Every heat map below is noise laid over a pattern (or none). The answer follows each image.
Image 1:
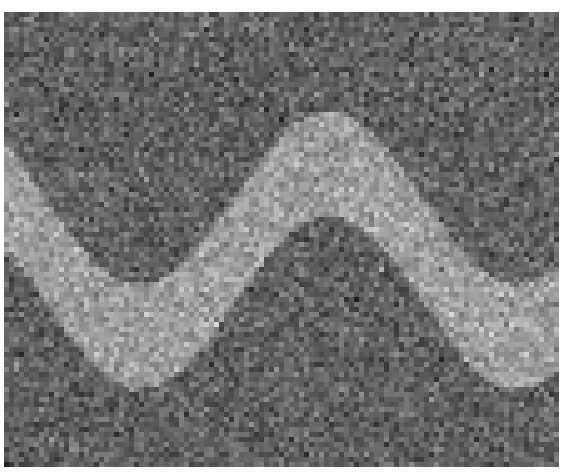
a wavy band
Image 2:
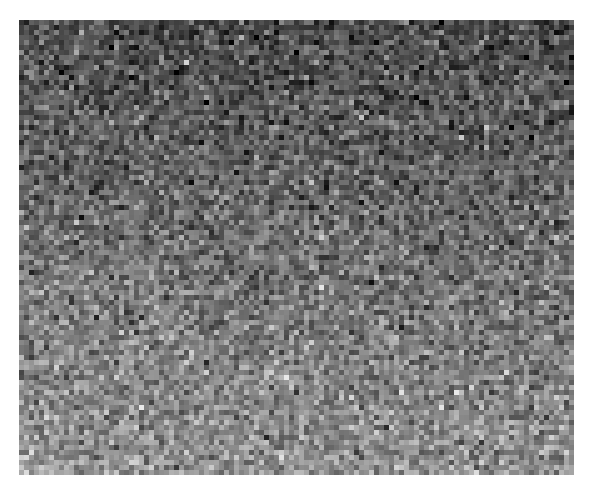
a smooth slope
